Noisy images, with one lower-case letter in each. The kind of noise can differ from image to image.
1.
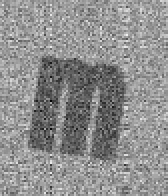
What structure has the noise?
low rank plus noise
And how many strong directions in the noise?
one
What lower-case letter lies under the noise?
m
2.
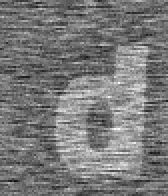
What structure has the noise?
streaked along the rows
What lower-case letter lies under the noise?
d
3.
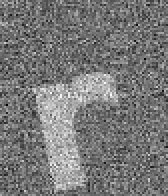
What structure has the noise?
low rank plus noise
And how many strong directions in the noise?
five to eight
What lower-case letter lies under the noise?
r
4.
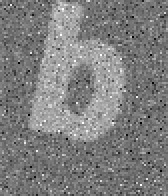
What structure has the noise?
heavy tails
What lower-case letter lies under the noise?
b
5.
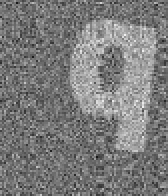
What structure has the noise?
low rank plus noise
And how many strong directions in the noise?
one
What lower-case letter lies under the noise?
q
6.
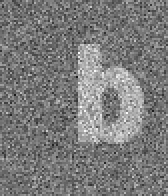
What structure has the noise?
independent entries
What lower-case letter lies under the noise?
b
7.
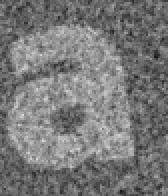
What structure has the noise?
blotchy
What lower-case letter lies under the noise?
a
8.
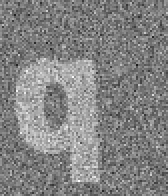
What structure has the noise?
independent entries
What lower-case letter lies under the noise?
q
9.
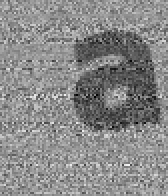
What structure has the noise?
rows of uneven size
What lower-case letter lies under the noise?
a
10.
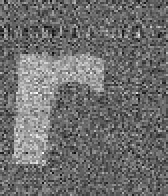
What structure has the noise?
low rank plus noise
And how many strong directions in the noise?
two
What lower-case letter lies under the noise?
r
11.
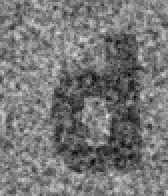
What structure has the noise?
blotchy
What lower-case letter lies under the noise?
d
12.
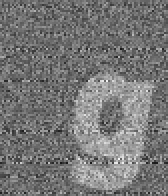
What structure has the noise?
rows of uneven size
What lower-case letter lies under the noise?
g
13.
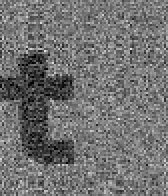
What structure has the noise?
low rank plus noise
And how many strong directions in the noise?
one
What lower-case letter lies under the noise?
t
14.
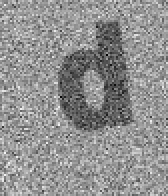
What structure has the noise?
low rank plus noise
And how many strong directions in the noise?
five to eight
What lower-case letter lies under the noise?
d
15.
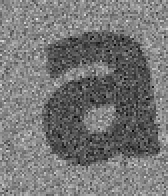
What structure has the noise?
independent entries
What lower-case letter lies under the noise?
a
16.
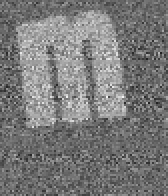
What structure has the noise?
rows of uneven size
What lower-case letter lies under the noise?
m
